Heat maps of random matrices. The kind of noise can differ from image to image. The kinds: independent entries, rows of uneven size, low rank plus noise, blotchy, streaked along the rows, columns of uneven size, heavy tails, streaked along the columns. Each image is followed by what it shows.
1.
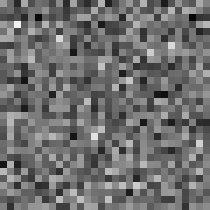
independent entries
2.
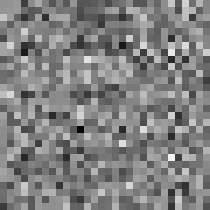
low rank plus noise
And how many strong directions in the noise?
two
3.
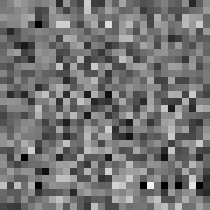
low rank plus noise
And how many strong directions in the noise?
three or four
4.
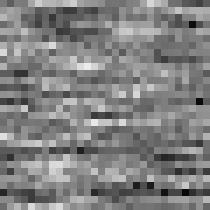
streaked along the rows
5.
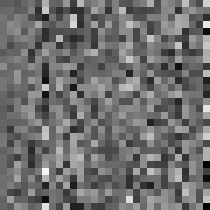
columns of uneven size
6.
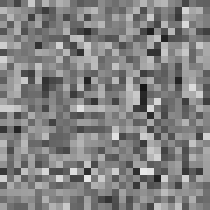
low rank plus noise
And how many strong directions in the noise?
three or four
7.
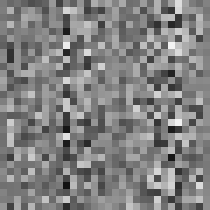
columns of uneven size
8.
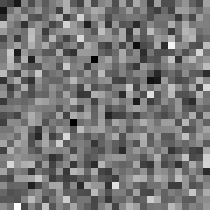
independent entries
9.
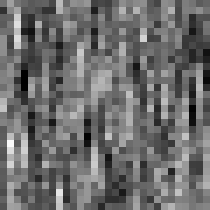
streaked along the columns
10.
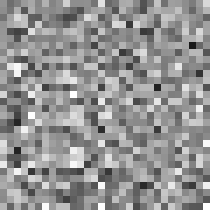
low rank plus noise
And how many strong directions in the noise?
two
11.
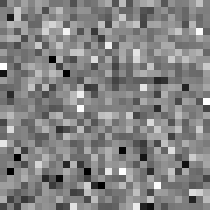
heavy tails
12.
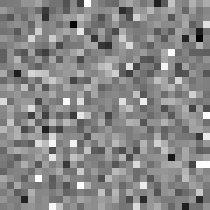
heavy tails
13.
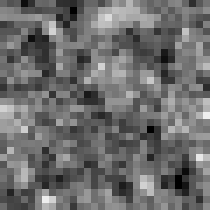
blotchy
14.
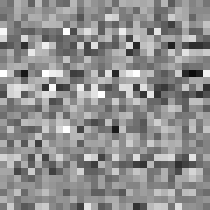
rows of uneven size
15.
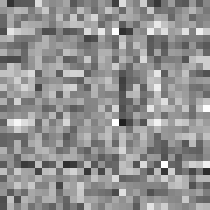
low rank plus noise
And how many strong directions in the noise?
two
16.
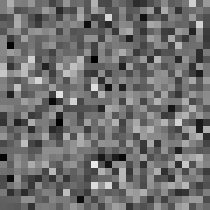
independent entries
